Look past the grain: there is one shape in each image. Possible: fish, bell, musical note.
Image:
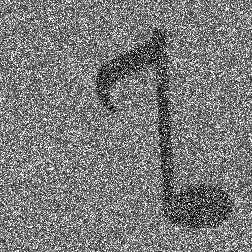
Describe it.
dark musical note
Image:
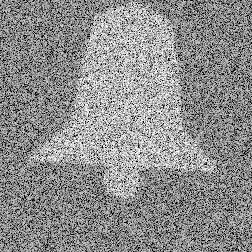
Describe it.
light bell
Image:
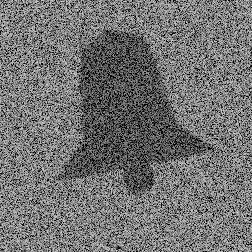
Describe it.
dark bell
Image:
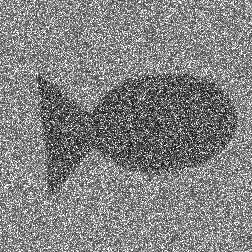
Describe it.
dark fish
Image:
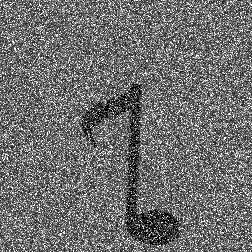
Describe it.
dark musical note
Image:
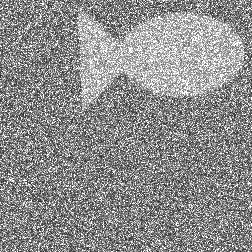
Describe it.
light fish
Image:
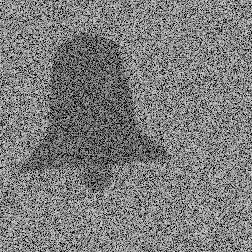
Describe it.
dark bell
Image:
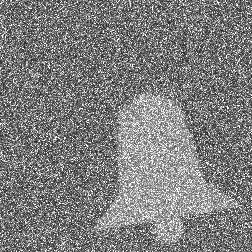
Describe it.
light bell
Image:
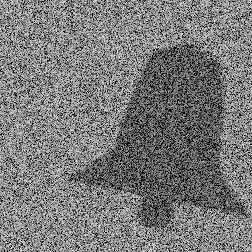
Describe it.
dark bell
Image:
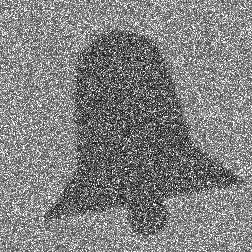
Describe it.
dark bell
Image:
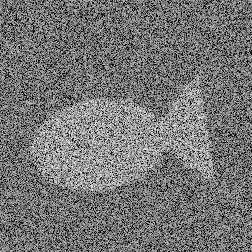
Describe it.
light fish
